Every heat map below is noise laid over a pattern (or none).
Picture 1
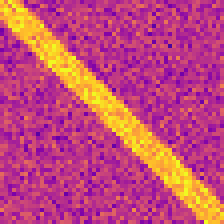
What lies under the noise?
a diagonal band
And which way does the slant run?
top left to bottom right
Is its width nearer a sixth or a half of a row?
a sixth
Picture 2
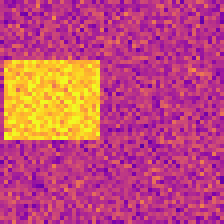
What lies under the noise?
one block
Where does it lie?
middle left
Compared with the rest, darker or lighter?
lighter
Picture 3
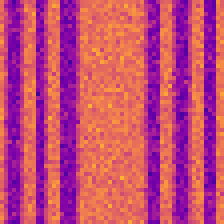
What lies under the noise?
bands of columns
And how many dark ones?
6
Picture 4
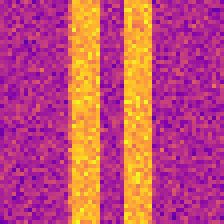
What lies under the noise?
bands of columns
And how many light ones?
2
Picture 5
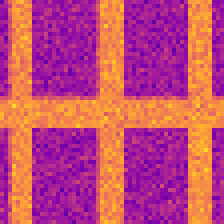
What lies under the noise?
bands of rows crossing bands of columns
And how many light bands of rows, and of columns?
1 and 3
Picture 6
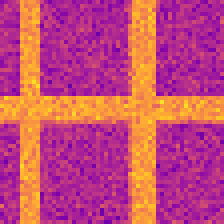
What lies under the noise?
bands of rows crossing bands of columns
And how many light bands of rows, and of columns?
1 and 2
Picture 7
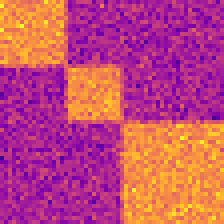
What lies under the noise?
blocks along the diagonal
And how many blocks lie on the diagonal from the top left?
3
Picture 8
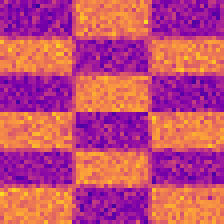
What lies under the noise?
a checkerboard
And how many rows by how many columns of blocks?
6 by 3
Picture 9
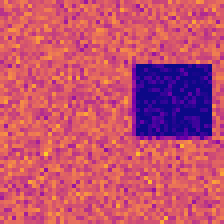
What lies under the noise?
one block
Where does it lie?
middle right
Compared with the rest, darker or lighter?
darker
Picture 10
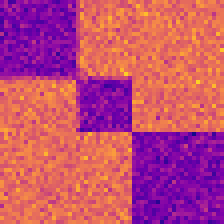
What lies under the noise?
blocks along the diagonal
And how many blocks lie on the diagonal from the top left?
3
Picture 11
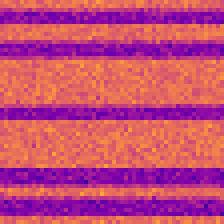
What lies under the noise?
bands of rows
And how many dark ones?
5
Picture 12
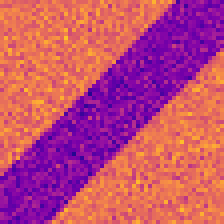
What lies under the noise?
a diagonal band
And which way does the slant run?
bottom left to top right
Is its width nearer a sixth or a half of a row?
a half
